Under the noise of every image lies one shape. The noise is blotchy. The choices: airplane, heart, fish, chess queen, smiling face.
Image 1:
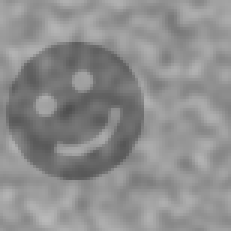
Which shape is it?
smiling face
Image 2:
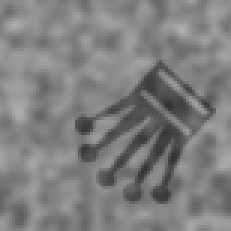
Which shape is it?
chess queen
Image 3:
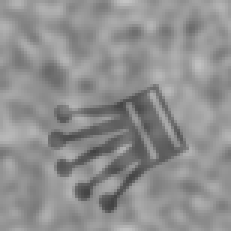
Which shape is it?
chess queen
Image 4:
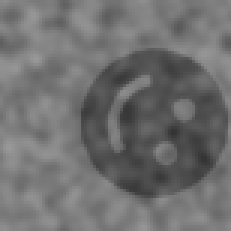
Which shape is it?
smiling face
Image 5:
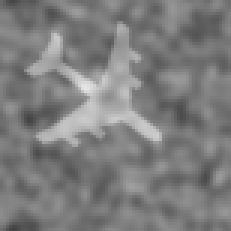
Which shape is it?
airplane
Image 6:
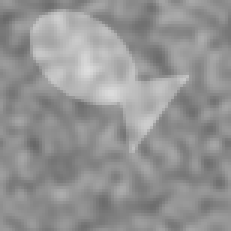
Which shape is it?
fish
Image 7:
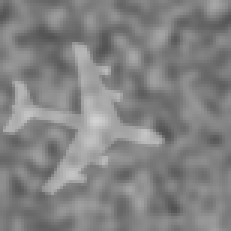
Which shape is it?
airplane
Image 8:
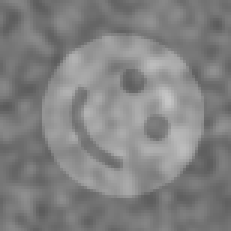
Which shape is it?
smiling face
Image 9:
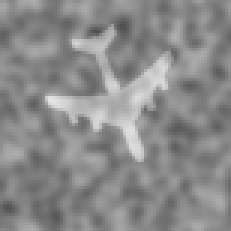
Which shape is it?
airplane
